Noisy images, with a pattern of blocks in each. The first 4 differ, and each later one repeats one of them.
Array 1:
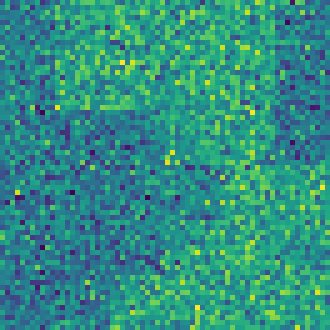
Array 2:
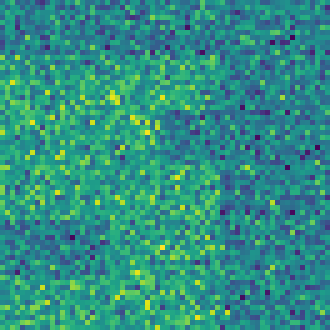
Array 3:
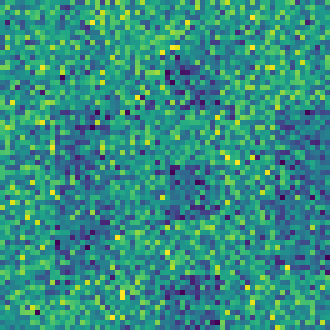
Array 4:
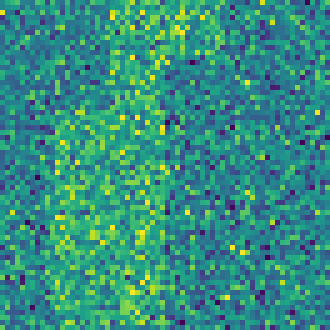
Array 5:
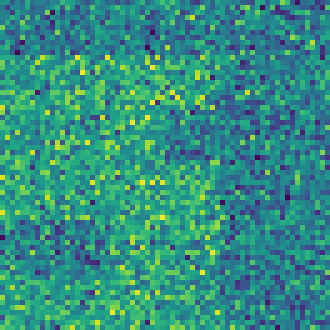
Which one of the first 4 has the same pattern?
2
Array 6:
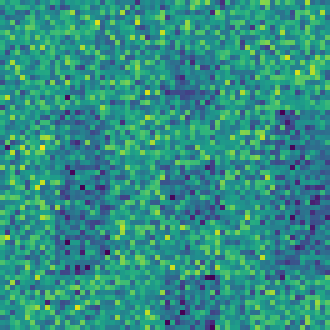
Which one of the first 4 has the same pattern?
3
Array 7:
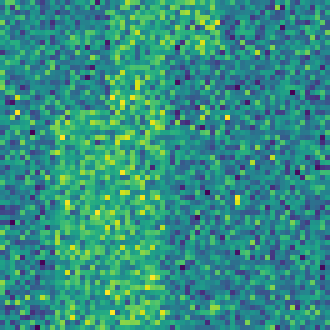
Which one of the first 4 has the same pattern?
4
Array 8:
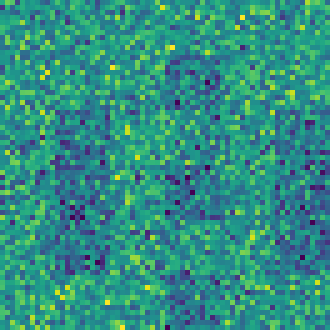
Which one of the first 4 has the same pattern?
3
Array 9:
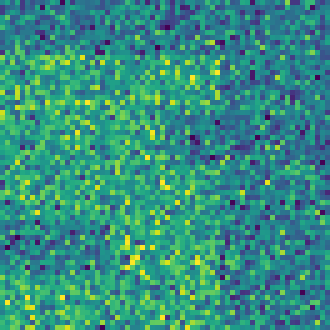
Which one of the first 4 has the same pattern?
2
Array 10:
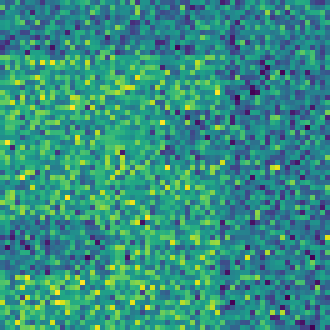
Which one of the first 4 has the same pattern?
2
